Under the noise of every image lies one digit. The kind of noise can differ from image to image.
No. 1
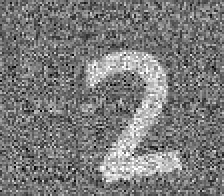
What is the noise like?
low rank plus noise
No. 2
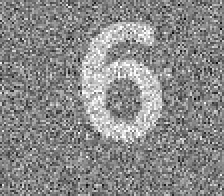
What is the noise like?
low rank plus noise
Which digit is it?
6
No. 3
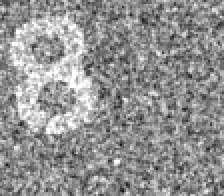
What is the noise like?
blotchy
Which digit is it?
8
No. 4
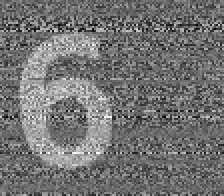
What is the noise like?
rows of uneven size
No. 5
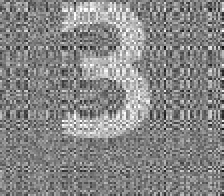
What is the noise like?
low rank plus noise
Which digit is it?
3
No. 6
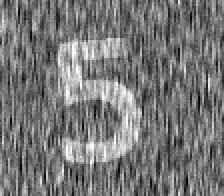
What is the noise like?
streaked along the columns
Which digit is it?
5
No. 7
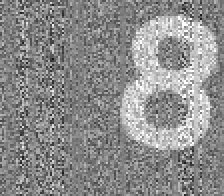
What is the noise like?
columns of uneven size
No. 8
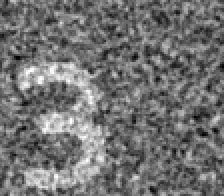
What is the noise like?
blotchy
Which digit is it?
3
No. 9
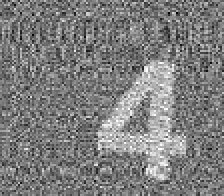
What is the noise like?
low rank plus noise
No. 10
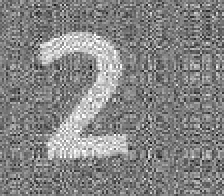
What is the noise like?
low rank plus noise
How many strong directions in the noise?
two
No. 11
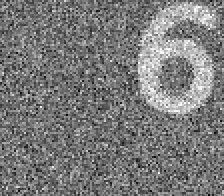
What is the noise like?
independent entries
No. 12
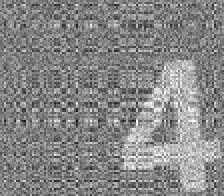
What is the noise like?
low rank plus noise
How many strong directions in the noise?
one
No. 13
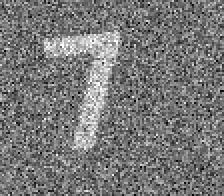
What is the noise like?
independent entries
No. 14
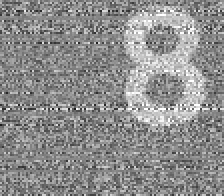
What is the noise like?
rows of uneven size
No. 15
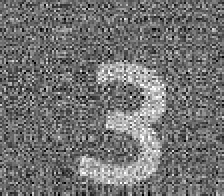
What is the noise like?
low rank plus noise
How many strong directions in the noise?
three or four
